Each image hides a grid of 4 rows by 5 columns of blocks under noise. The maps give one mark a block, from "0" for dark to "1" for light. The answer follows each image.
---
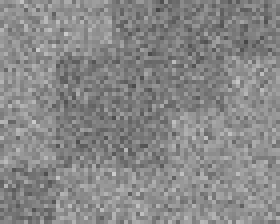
11000
10001
10011
01111
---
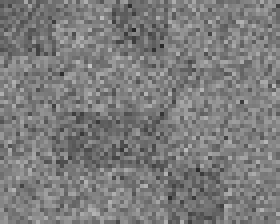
01011
11111
10011
11101
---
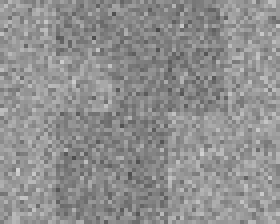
10001
11001
10011
10011
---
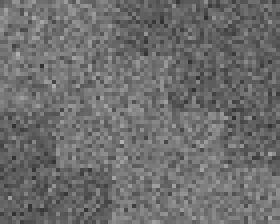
11000
11100
01110
00111
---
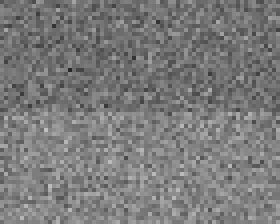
00000
00000
11111
11111
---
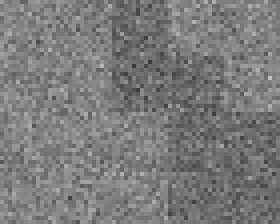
11011
11001
11100
11100
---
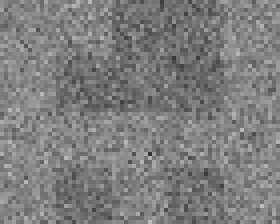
11001
10001
11111
10101
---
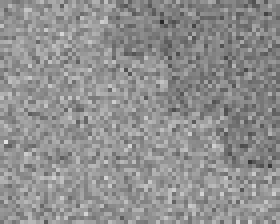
11000
11100
11110
11111
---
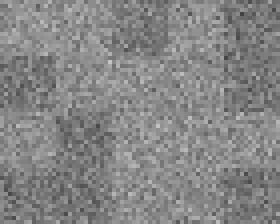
11010
01110
10111
00110
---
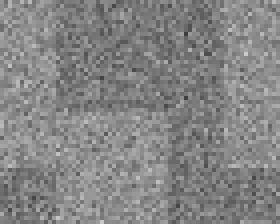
10001
10001
11101
01100
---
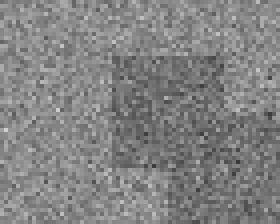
11111
11001
11000
11100
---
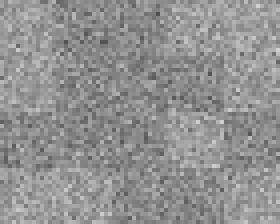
10011
10001
00010
11001
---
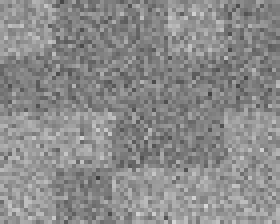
10010
00000
11001
10111
